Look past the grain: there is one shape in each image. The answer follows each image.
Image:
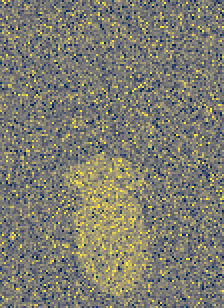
light footprint
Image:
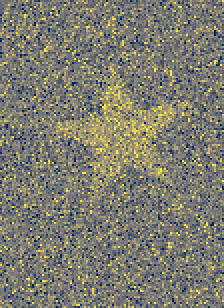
light star
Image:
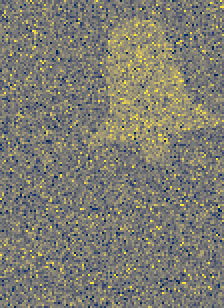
light bell
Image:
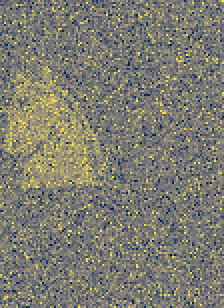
light chess knight
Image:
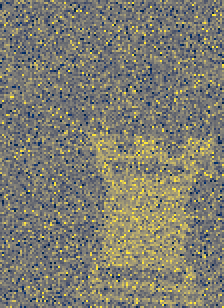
light chess rook
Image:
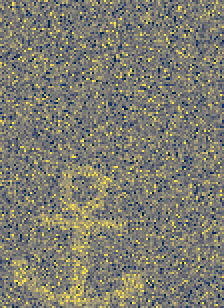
light anchor
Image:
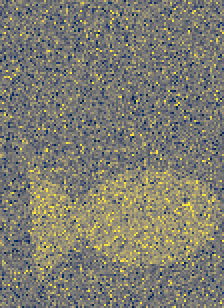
light fish
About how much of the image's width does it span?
nearly all
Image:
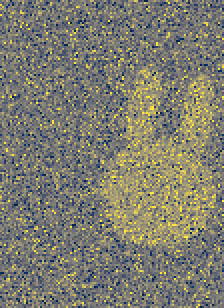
light rabbit's head
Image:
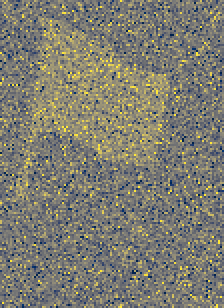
light flag
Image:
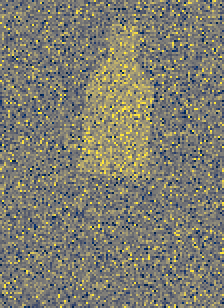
light bottle
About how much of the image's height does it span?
half
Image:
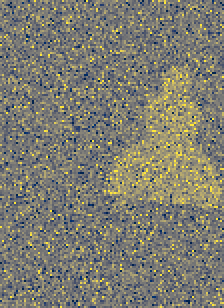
light chess pawn
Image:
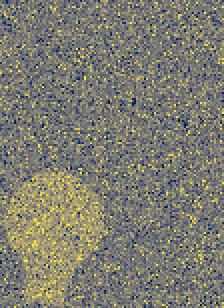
light light bulb, bottom left
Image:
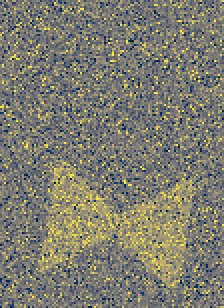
light bow tie
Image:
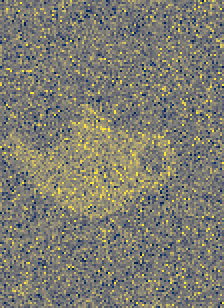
light teapot
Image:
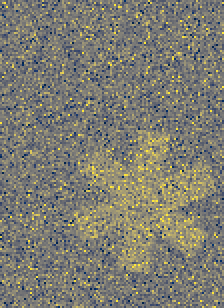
light asterisk
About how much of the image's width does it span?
two thirds
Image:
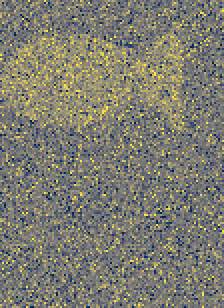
light fish
